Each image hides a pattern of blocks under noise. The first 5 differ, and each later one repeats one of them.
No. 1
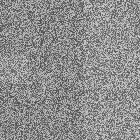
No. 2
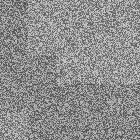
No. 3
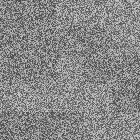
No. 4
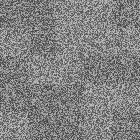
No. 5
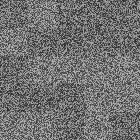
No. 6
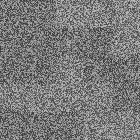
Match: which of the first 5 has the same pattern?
3
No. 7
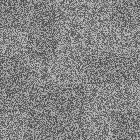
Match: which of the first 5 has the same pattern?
4
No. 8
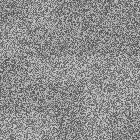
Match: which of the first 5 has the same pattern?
5
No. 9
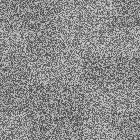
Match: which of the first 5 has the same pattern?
4
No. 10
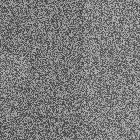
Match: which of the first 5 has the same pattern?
1
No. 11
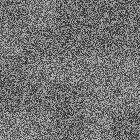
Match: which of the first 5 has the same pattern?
5
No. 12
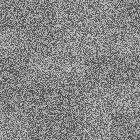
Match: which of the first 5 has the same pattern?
4
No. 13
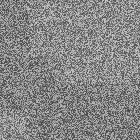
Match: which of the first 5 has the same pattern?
2
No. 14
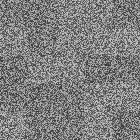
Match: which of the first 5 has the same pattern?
4
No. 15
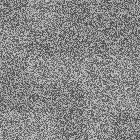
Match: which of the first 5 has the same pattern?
5
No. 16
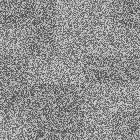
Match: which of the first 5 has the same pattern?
4
